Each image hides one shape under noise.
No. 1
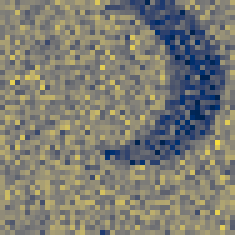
crescent
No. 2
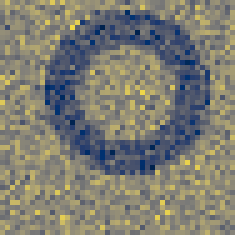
ring
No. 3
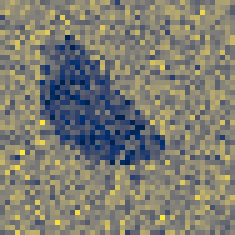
half disc
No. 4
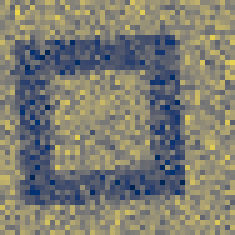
square frame
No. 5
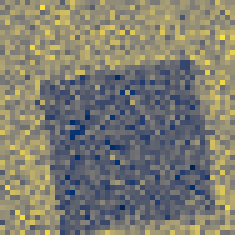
square
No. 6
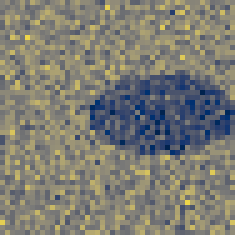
ellipse
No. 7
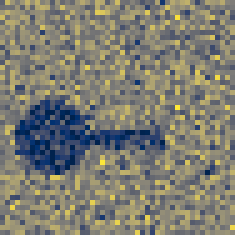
lollipop
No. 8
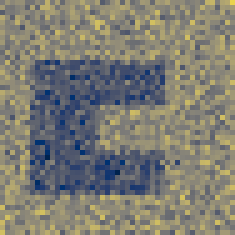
square with a notch
